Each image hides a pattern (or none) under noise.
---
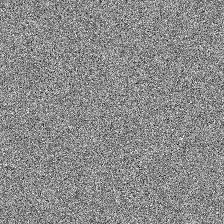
only noise
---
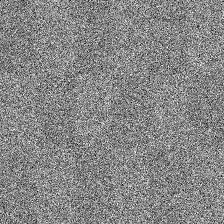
a checkerboard
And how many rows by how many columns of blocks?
3 by 6
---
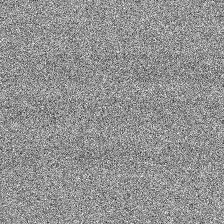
bands of rows
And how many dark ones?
3
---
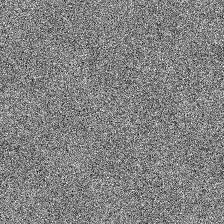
a checkerboard
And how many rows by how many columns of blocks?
5 by 5
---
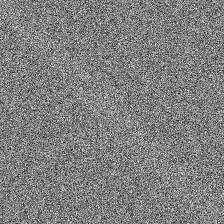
a diagonal band
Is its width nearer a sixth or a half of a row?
a sixth
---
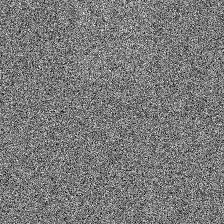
one block
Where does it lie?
top middle
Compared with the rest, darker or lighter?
lighter
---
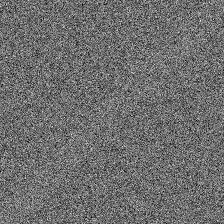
a diagonal band
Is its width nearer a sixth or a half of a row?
a sixth
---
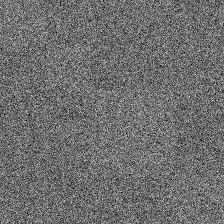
blocks along the diagonal
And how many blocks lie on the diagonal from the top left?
4
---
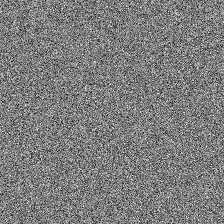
only noise
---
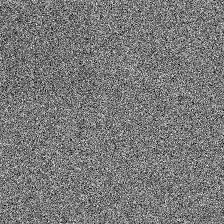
one block
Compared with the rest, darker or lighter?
darker
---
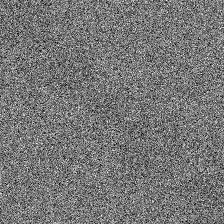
blocks along the diagonal
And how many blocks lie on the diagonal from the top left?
5
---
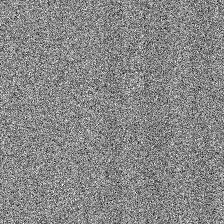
bands of columns
